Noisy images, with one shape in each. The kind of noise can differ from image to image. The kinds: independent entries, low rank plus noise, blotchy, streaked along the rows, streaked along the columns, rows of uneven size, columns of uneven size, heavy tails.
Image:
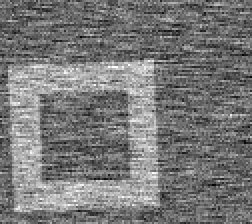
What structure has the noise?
streaked along the rows
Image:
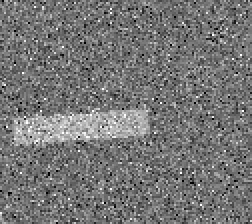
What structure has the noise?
heavy tails
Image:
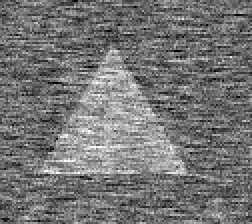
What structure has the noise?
streaked along the rows
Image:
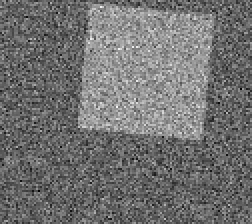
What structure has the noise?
low rank plus noise
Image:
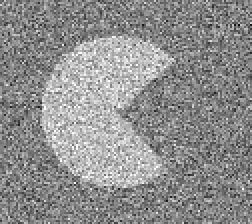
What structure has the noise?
low rank plus noise
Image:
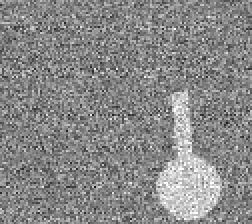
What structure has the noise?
rows of uneven size
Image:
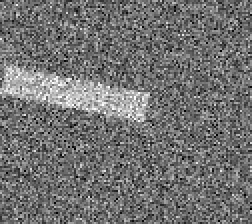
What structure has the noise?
low rank plus noise
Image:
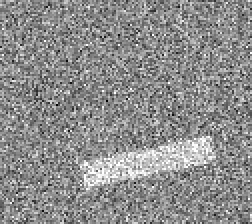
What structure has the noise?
independent entries
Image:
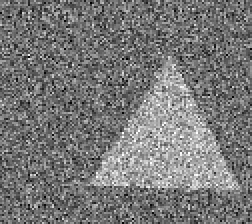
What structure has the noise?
low rank plus noise
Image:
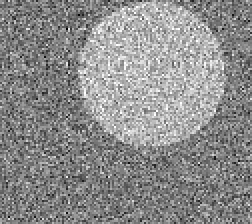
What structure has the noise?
low rank plus noise
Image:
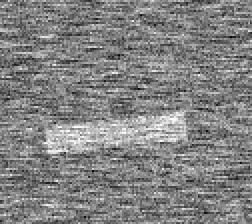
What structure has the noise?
streaked along the rows
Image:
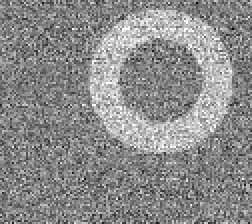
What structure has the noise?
rows of uneven size
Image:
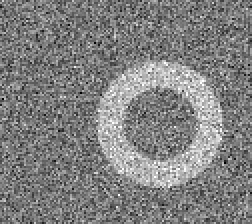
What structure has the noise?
independent entries
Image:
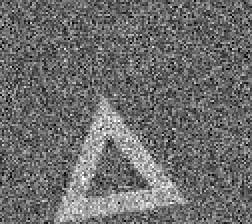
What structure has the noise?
low rank plus noise
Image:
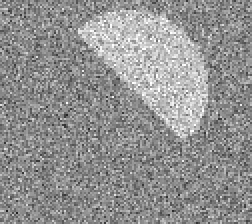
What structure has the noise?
independent entries
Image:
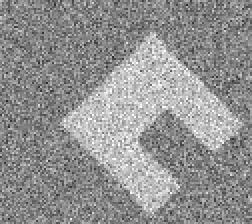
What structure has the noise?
low rank plus noise
